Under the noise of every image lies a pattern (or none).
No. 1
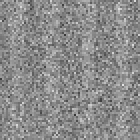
vertical stripes
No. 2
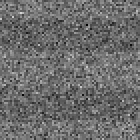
horizontal stripes
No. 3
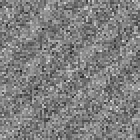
diagonal stripes
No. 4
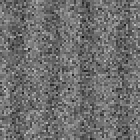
vertical stripes
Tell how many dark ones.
4
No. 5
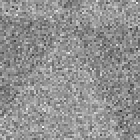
spokes from one point
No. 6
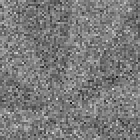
spokes from one point
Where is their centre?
bottom middle
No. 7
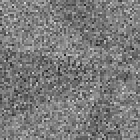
spokes from one point
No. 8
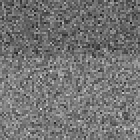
a sharp edge
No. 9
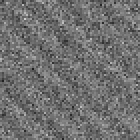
diagonal stripes
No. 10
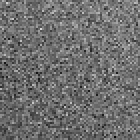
a smooth slope
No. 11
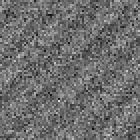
diagonal stripes
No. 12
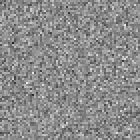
only noise
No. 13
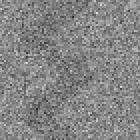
a wavy band
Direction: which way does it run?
top to bottom
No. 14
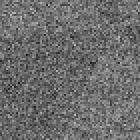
spokes from one point
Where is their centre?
top right
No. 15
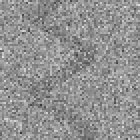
a wavy band
